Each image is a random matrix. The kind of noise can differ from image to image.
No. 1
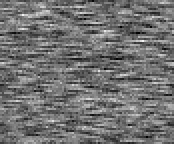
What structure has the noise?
streaked along the rows
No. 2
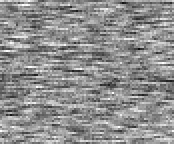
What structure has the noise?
streaked along the rows
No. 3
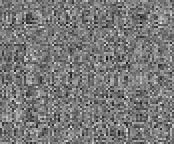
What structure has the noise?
low rank plus noise
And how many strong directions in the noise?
two
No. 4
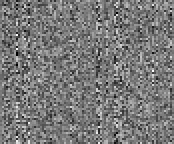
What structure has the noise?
columns of uneven size
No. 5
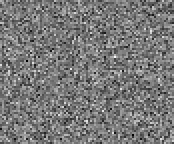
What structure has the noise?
independent entries
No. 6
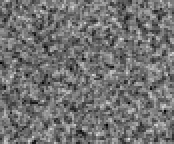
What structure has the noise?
blotchy
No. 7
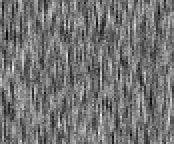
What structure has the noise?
streaked along the columns
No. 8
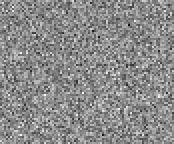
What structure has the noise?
independent entries
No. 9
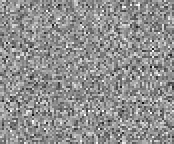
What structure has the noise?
low rank plus noise
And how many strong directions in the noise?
five to eight
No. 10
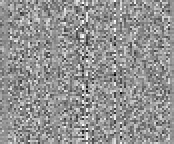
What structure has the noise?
columns of uneven size
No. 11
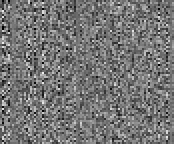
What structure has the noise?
columns of uneven size
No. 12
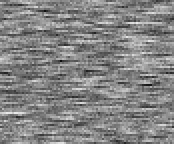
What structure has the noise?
streaked along the rows
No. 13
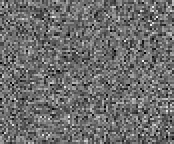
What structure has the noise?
low rank plus noise
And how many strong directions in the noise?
five to eight
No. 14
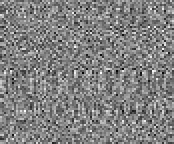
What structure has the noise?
low rank plus noise
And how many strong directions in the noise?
two
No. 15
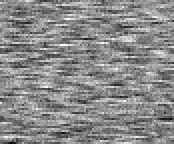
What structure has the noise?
streaked along the rows
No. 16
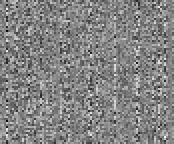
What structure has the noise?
columns of uneven size
